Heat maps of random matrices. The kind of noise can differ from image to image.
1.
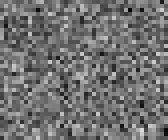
low rank plus noise
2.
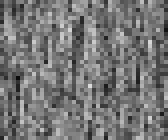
streaked along the columns
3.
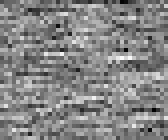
streaked along the rows
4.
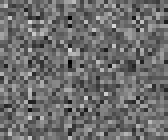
low rank plus noise
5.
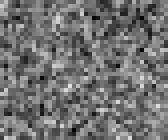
blotchy
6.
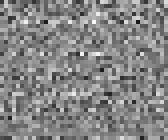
rows of uneven size
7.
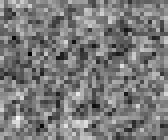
blotchy
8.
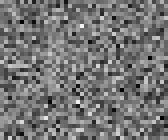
independent entries
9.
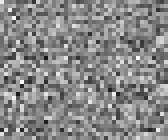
low rank plus noise
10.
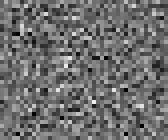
low rank plus noise
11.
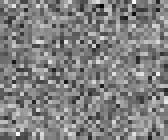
low rank plus noise
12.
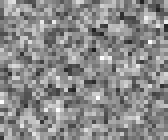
blotchy
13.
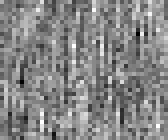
streaked along the columns
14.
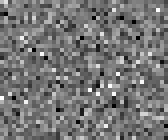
heavy tails
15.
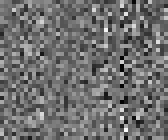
columns of uneven size
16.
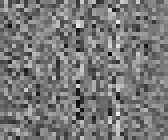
columns of uneven size
